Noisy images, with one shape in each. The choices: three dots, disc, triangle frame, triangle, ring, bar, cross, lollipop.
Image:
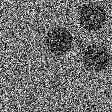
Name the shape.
three dots
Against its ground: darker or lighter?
darker
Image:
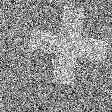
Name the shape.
cross
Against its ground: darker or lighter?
lighter
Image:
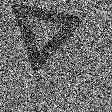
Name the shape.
triangle frame
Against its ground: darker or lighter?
darker
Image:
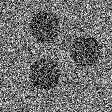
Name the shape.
three dots
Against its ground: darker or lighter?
darker
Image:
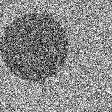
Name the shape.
disc
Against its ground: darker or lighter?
darker
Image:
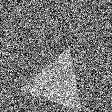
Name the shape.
triangle
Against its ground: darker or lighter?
lighter
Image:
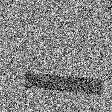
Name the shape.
bar
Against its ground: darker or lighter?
darker
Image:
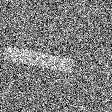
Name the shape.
bar
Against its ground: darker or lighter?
lighter
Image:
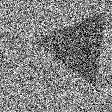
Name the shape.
triangle
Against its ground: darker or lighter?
darker
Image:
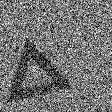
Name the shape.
triangle frame
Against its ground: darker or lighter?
darker
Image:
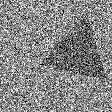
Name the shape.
triangle
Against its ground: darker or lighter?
darker
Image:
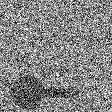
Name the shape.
lollipop
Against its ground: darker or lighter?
darker
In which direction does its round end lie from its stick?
left
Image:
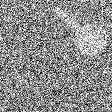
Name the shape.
lollipop
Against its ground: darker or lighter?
lighter
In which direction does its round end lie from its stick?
down and right
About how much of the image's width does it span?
half
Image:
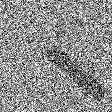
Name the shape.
bar
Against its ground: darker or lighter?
darker
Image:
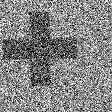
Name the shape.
cross
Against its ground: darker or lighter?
darker
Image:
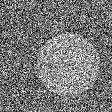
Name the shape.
disc
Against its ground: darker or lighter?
lighter
